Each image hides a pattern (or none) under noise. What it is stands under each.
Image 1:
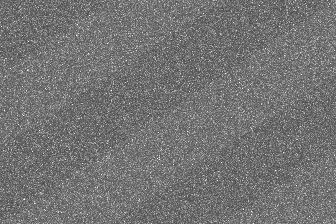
diagonal stripes
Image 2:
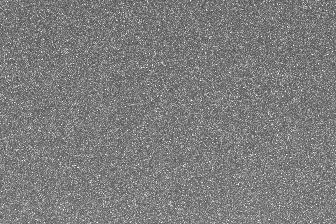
a smooth slope
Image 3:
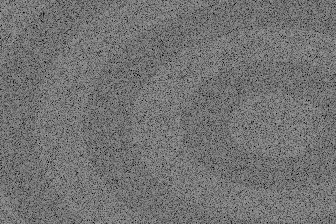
rings round one point
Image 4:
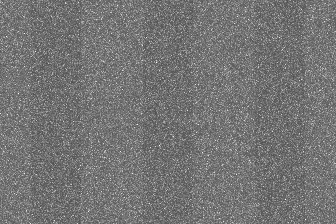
vertical stripes
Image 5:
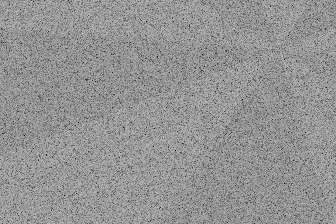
spokes from one point
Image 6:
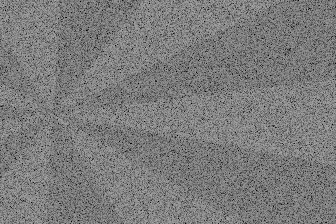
spokes from one point
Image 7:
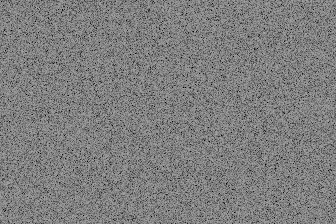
only noise
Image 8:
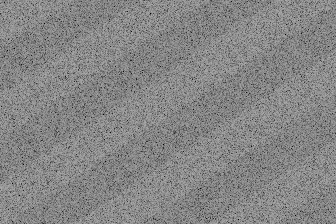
diagonal stripes
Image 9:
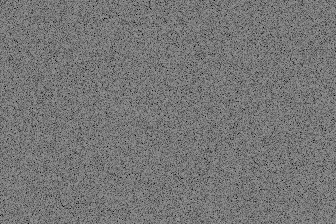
only noise
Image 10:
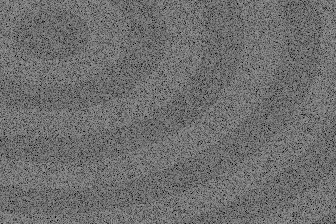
rings round one point
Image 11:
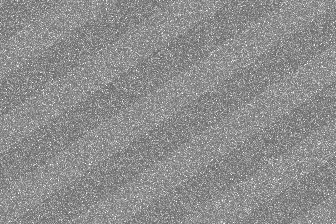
diagonal stripes
